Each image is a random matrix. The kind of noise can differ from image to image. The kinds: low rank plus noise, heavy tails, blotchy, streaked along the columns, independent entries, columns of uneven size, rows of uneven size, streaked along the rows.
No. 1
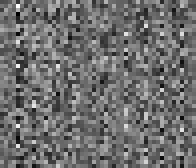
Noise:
columns of uneven size
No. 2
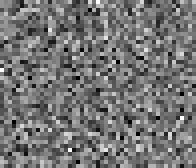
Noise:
low rank plus noise
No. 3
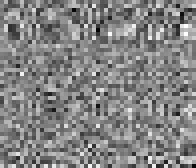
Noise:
low rank plus noise
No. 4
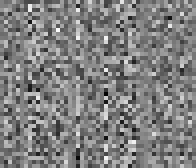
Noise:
columns of uneven size
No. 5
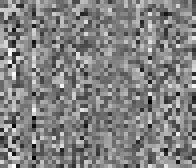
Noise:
columns of uneven size
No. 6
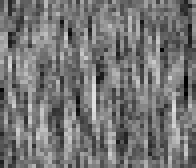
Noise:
streaked along the columns
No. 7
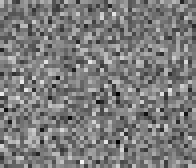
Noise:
independent entries
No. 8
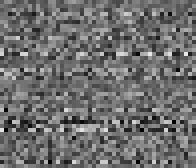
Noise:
rows of uneven size
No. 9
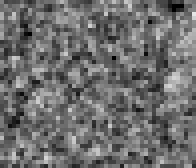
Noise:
blotchy
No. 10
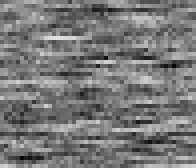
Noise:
streaked along the rows
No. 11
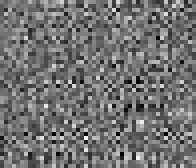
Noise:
low rank plus noise
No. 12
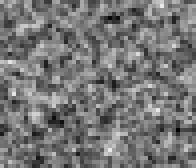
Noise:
blotchy
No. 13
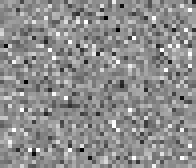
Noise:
heavy tails
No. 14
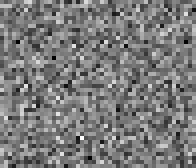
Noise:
independent entries
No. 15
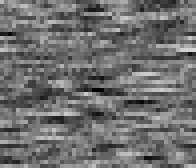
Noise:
streaked along the rows
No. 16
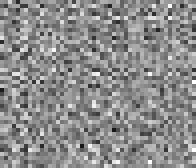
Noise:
low rank plus noise
